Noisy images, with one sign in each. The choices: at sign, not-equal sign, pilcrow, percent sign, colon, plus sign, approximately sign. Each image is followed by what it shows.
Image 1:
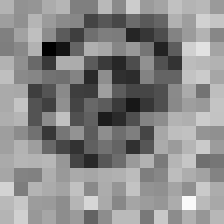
at sign
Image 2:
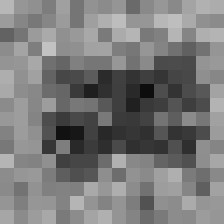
not-equal sign
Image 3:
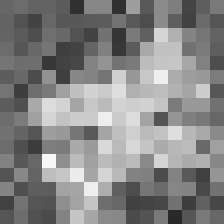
not-equal sign
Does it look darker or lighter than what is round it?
lighter
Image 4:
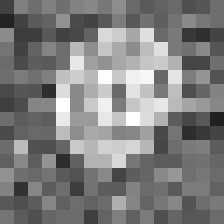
at sign
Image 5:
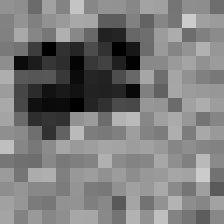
not-equal sign
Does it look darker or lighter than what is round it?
darker
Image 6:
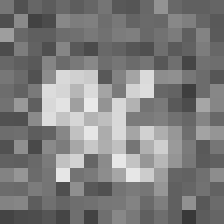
percent sign
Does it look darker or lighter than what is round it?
lighter
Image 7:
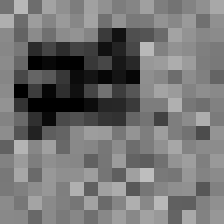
not-equal sign
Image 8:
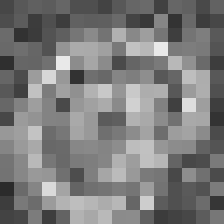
at sign
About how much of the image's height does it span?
nearly all
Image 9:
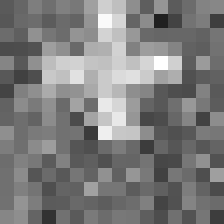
plus sign
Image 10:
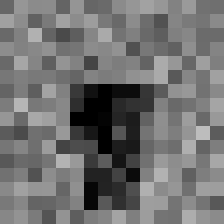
pilcrow
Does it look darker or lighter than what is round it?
darker
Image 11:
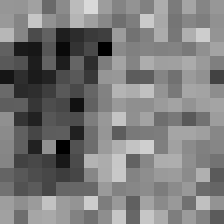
pilcrow
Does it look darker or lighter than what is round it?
darker
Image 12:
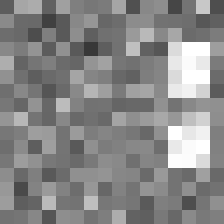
colon
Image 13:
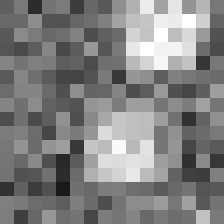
colon
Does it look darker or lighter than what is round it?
lighter
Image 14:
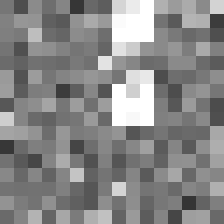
colon
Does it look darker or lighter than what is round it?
lighter
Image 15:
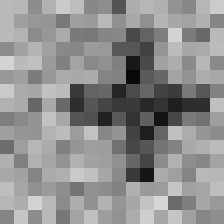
plus sign
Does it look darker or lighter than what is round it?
darker
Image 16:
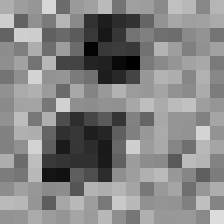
colon
